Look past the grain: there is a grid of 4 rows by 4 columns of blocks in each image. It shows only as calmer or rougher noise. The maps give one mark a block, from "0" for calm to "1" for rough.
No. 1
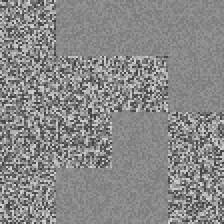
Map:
1 0 0 0
1 1 1 0
1 1 0 1
1 0 0 1
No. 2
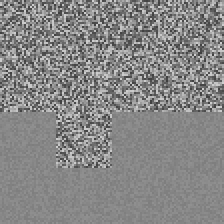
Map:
1 1 1 1
1 1 1 1
0 1 0 0
0 0 0 0
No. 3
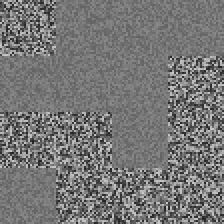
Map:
1 0 0 0
0 0 0 1
1 1 0 1
0 1 1 1
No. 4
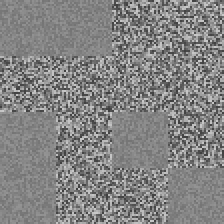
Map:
0 0 1 1
1 1 1 1
0 1 0 1
0 1 1 0
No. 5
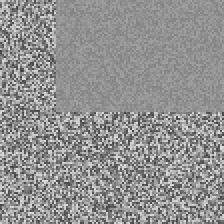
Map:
1 0 0 0
1 0 0 0
1 1 1 1
1 1 1 1
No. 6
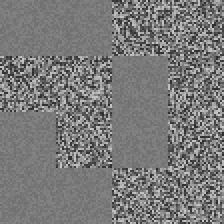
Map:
0 0 1 1
1 1 0 1
0 1 0 1
0 0 1 1
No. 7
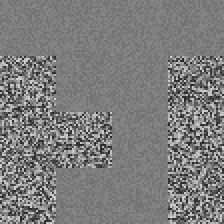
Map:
0 0 0 0
1 0 0 1
1 1 0 1
1 0 0 1
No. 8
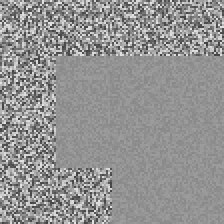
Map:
1 1 1 1
1 0 0 0
1 0 0 0
1 1 0 0
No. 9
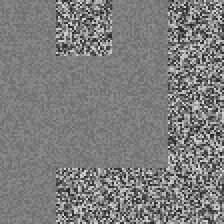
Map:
0 1 0 1
0 0 0 1
0 0 0 1
0 1 1 1
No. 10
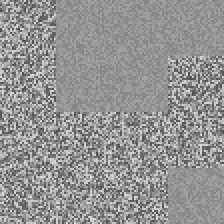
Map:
1 0 0 0
1 0 0 1
1 1 1 1
1 1 1 0
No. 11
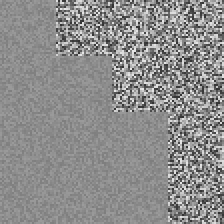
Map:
0 1 1 1
0 0 1 1
0 0 0 1
0 0 0 1
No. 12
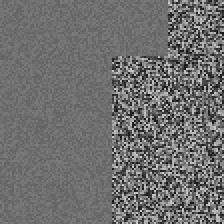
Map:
0 0 0 1
0 0 1 1
0 0 1 1
0 0 1 1
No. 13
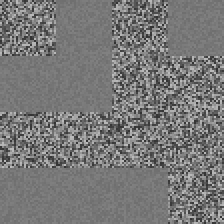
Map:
1 0 1 0
0 0 1 1
1 1 1 1
0 0 0 1
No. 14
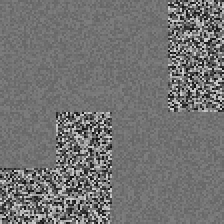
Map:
0 0 0 1
0 0 0 1
0 1 0 0
1 1 0 0
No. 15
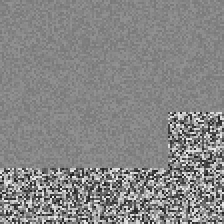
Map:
0 0 0 0
0 0 0 0
0 0 0 1
1 1 1 1
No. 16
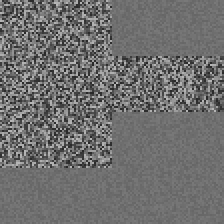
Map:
1 1 0 0
1 1 1 1
1 1 0 0
0 0 0 0
